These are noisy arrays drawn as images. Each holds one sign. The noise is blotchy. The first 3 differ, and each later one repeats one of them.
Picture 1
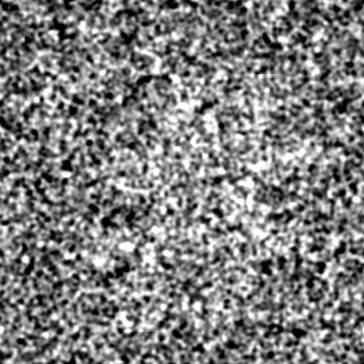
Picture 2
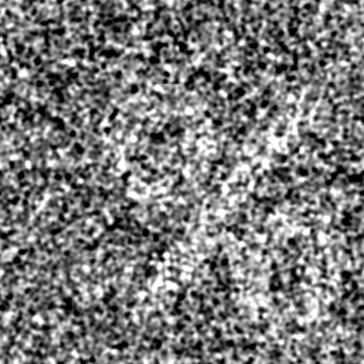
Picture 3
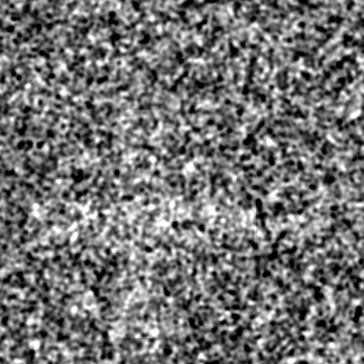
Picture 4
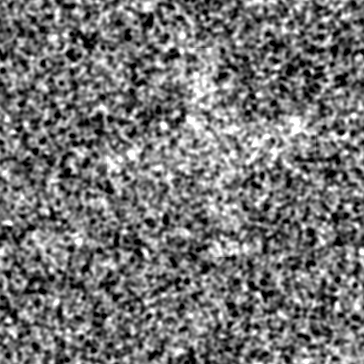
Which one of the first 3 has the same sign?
3
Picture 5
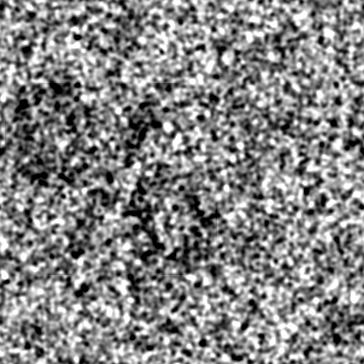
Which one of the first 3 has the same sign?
2
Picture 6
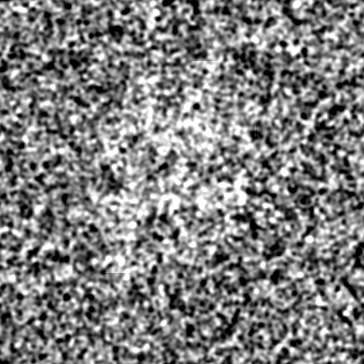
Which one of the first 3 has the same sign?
1
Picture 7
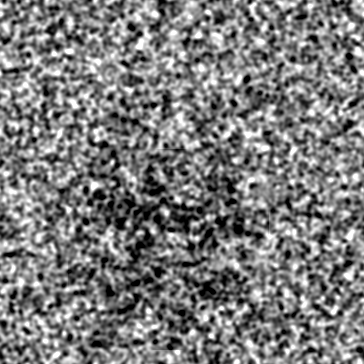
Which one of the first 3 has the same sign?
1
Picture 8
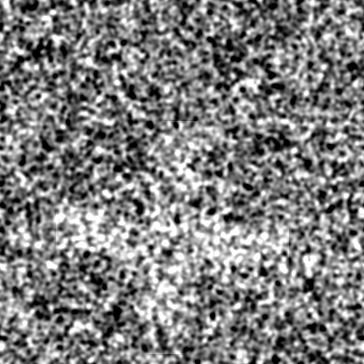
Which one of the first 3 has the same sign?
3
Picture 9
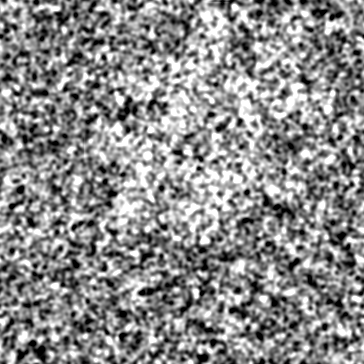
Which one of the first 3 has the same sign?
1
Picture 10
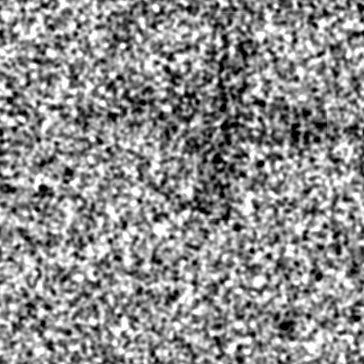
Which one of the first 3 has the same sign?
3
